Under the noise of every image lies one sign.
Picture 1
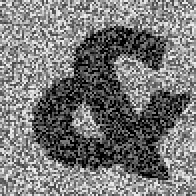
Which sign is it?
ampersand
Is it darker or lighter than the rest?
darker
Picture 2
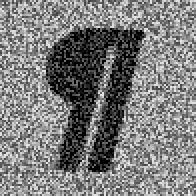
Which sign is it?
pilcrow
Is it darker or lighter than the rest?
darker
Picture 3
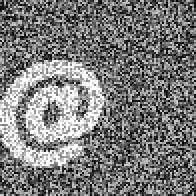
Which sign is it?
at sign
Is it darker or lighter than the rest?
lighter
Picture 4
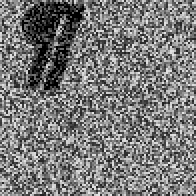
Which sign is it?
pilcrow
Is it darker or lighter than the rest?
darker
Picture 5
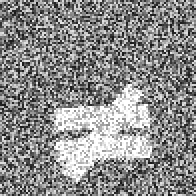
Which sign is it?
not-equal sign
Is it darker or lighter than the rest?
lighter
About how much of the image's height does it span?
half
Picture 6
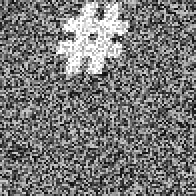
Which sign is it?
hash sign
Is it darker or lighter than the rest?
lighter
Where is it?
top middle
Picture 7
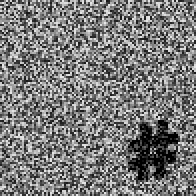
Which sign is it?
hash sign
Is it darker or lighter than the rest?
darker
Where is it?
bottom right
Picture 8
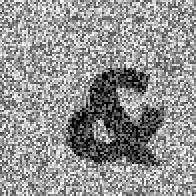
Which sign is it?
ampersand
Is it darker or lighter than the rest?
darker
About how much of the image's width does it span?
half
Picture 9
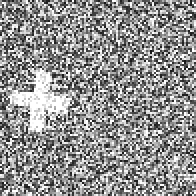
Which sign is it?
plus sign
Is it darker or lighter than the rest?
lighter
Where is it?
middle left
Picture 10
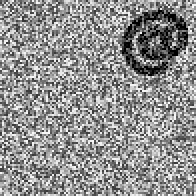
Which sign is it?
at sign
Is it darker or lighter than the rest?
darker
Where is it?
top right
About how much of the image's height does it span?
a third
